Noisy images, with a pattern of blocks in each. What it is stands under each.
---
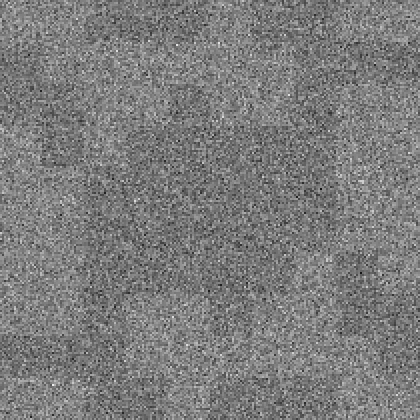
the same after a half turn
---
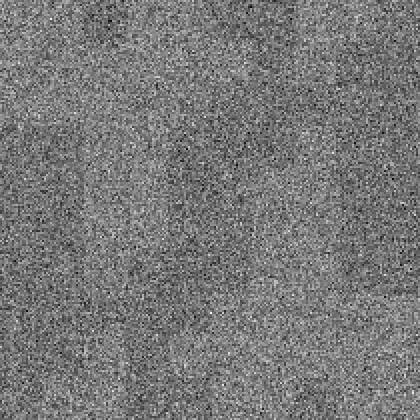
the same after a half turn
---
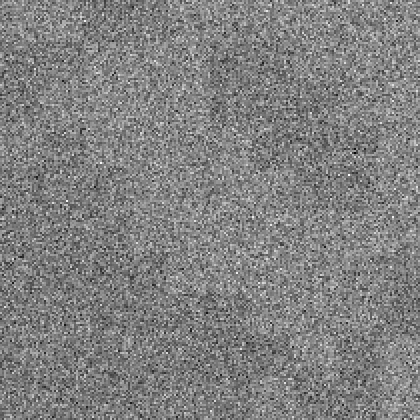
mirrored about the diagonal from the bottom left
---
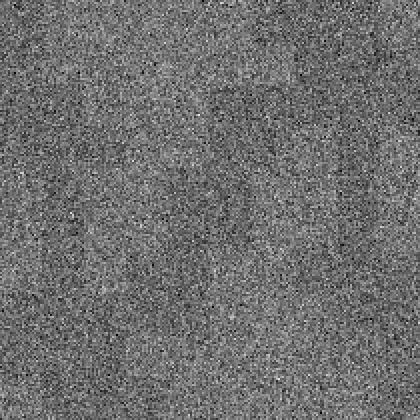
the same after a half turn
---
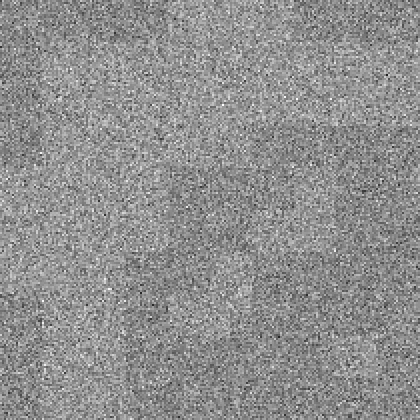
mirrored about the diagonal from the top left
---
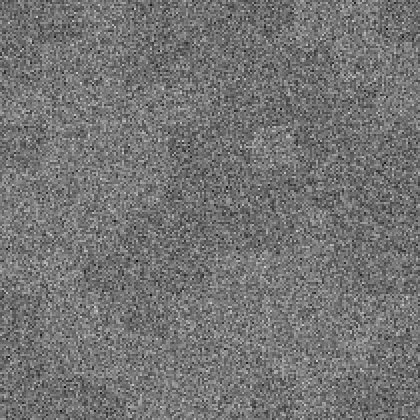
mirrored about the diagonal from the bottom left
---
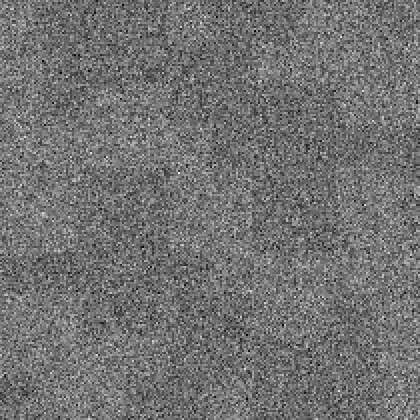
the same after a half turn
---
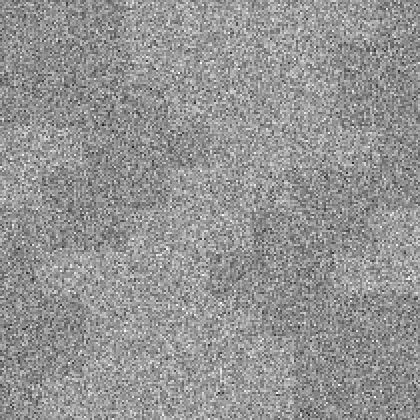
the same after a half turn
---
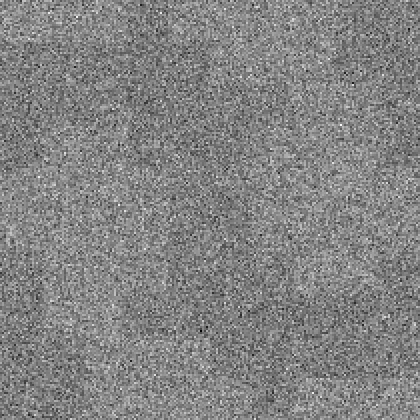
the same after a half turn
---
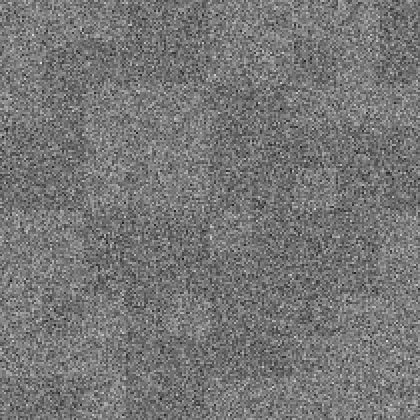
mirrored about the diagonal from the top left
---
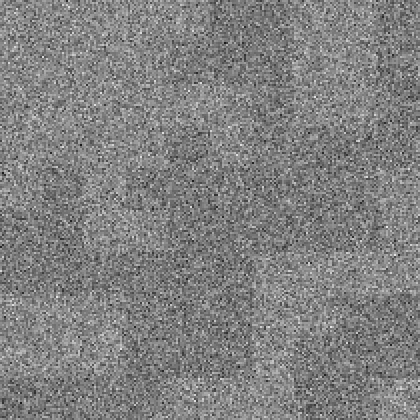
mirrored about the diagonal from the top left
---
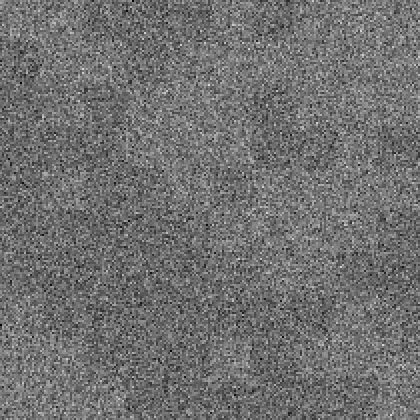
mirrored about the diagonal from the bottom left
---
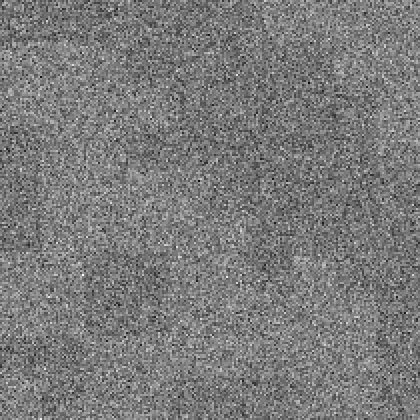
mirrored about the diagonal from the bottom left
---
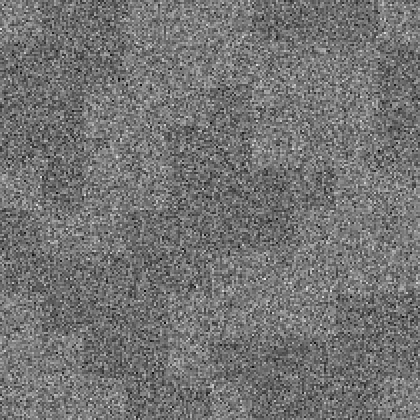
mirrored about the diagonal from the bottom left
